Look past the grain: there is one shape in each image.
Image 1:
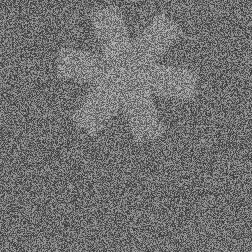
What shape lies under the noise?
asterisk
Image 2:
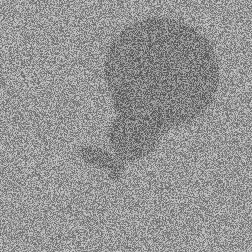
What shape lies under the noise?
pear
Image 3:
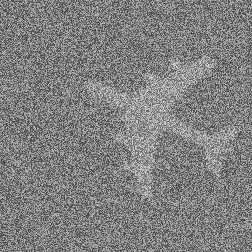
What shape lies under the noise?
airplane
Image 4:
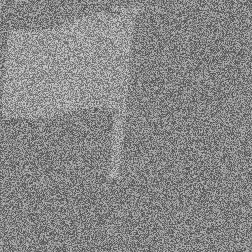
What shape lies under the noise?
flag
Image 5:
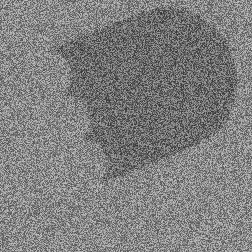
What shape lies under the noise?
ghost
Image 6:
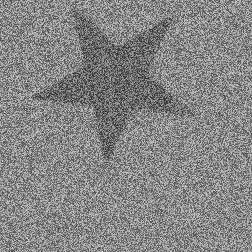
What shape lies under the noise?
star
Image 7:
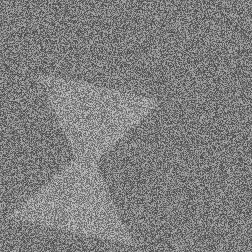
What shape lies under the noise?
bow tie
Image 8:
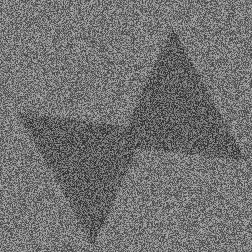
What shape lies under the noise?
bow tie
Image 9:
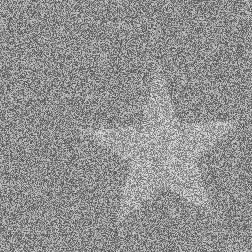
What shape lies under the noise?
star
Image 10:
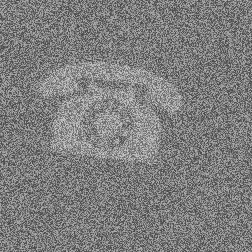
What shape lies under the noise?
telephone
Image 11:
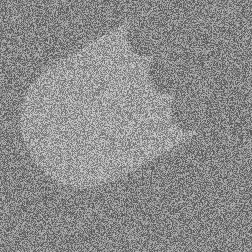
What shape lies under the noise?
ghost
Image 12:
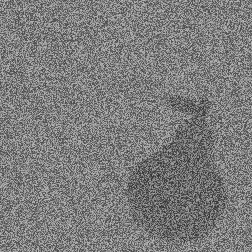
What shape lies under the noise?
pear
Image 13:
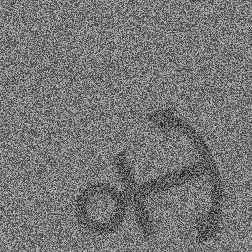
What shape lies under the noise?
anchor
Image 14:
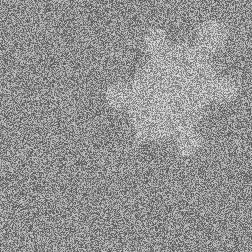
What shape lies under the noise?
turtle
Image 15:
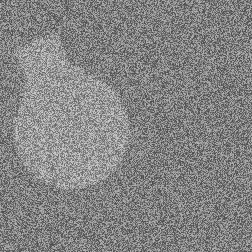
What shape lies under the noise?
light bulb
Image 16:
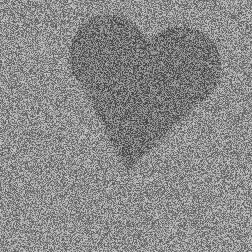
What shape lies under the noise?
heart
